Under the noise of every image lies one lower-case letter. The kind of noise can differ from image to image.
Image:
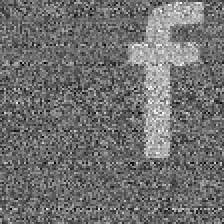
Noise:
rows of uneven size
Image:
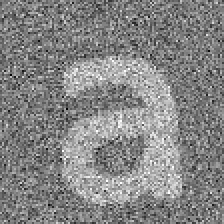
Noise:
low rank plus noise
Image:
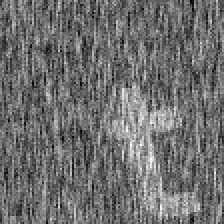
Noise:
streaked along the columns
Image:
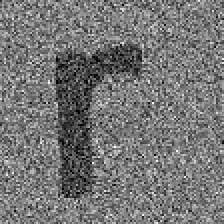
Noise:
low rank plus noise
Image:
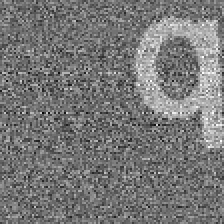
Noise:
rows of uneven size
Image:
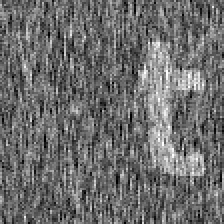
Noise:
streaked along the columns
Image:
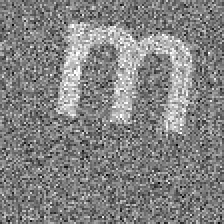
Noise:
low rank plus noise
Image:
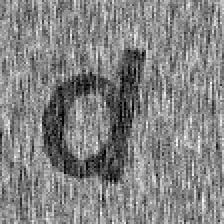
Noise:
streaked along the columns
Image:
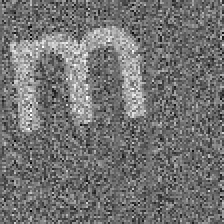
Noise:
columns of uneven size
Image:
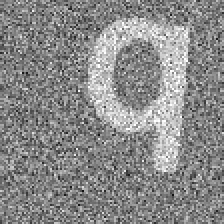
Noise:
low rank plus noise
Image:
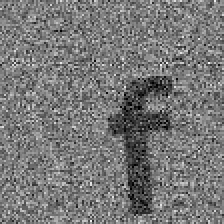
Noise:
low rank plus noise
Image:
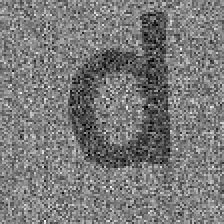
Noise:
low rank plus noise
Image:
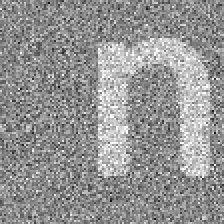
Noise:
low rank plus noise
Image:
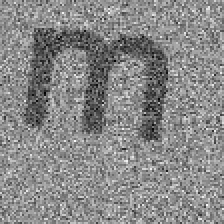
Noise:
low rank plus noise
